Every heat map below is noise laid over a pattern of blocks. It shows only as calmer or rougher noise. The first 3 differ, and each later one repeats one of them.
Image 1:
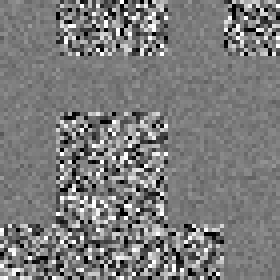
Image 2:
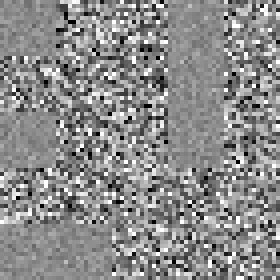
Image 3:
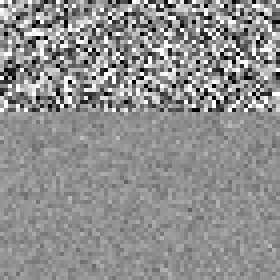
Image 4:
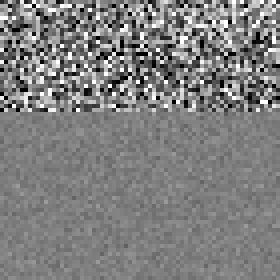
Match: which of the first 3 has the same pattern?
3
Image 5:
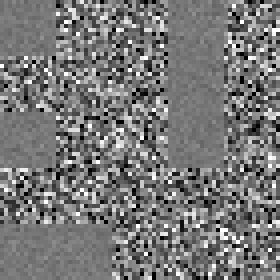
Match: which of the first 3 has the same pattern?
2
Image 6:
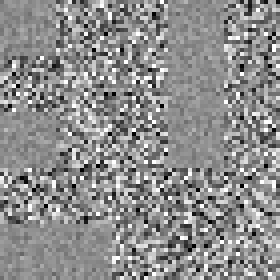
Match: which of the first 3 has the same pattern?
2
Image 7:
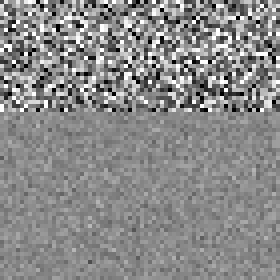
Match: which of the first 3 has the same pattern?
3
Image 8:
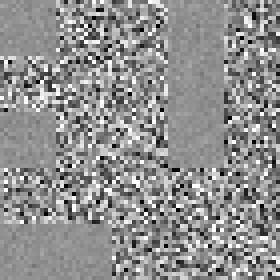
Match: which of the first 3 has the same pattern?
2
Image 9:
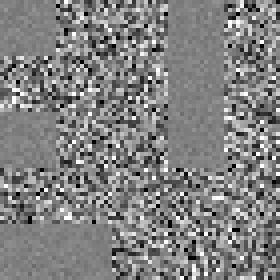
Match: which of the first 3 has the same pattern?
2
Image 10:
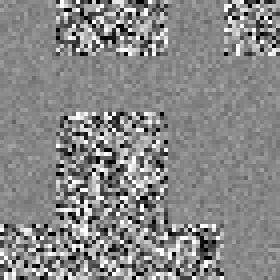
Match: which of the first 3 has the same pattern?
1
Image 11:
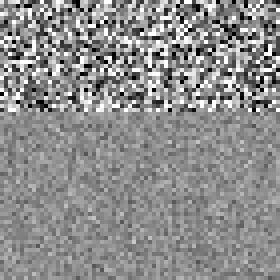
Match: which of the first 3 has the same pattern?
3
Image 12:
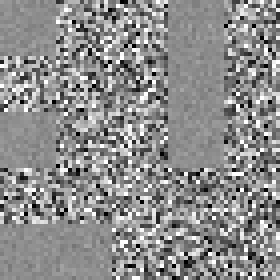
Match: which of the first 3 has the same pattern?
2
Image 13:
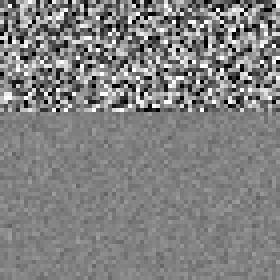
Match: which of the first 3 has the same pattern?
3
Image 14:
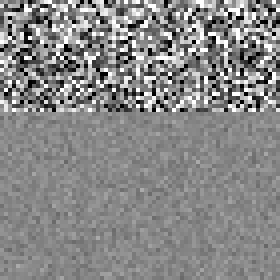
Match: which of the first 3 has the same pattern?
3
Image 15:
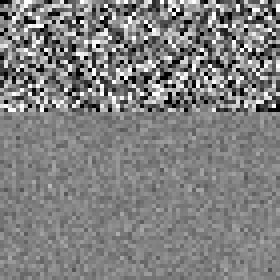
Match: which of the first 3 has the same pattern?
3
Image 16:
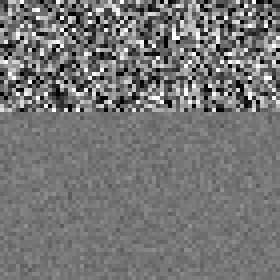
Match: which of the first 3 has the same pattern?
3
